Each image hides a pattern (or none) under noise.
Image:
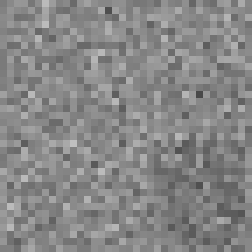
one block
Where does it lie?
bottom right
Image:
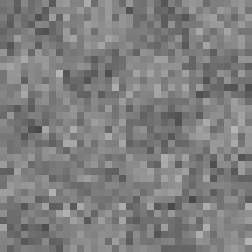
a checkerboard
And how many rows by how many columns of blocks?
5 by 4
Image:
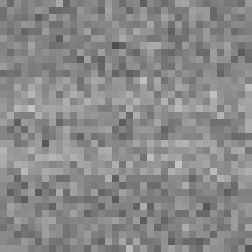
bands of rows
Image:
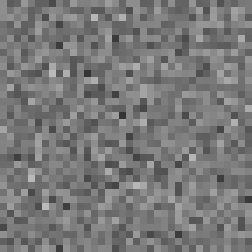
only noise
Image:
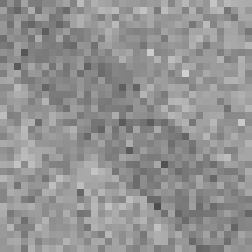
a diagonal band
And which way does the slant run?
top left to bottom right
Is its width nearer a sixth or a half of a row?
a half
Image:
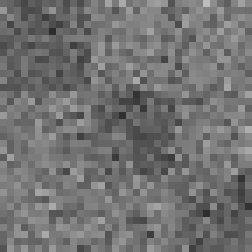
blocks along the diagonal
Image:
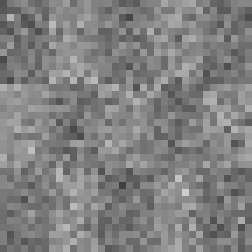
a checkerboard
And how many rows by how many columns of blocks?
3 by 5
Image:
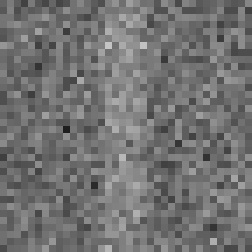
one band of columns
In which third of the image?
middle
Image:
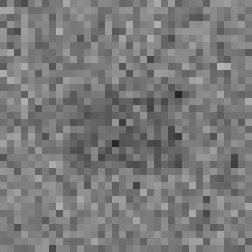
one block
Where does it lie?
centre
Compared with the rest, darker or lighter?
darker
